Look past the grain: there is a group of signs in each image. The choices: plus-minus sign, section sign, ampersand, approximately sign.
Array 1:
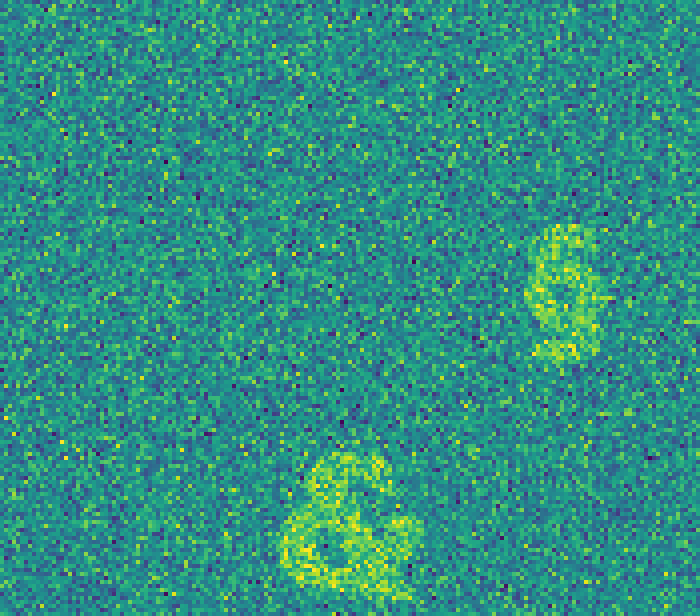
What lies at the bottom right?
nothing
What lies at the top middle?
nothing
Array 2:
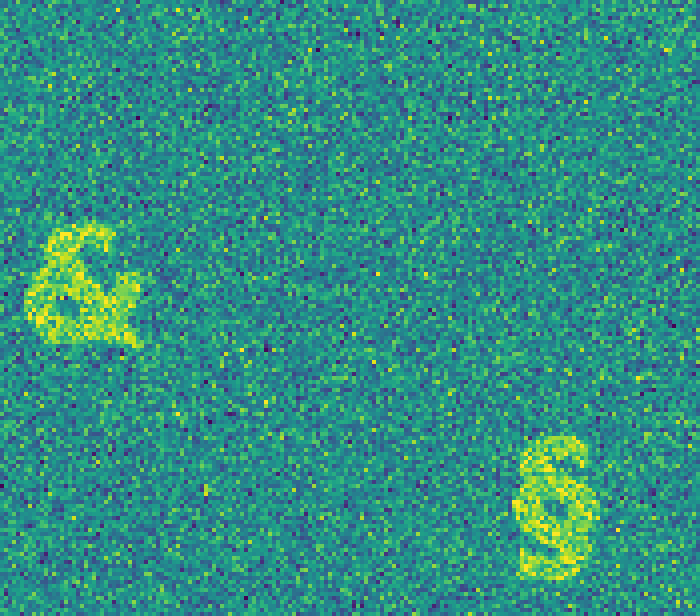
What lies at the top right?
nothing
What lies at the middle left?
ampersand
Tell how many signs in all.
2
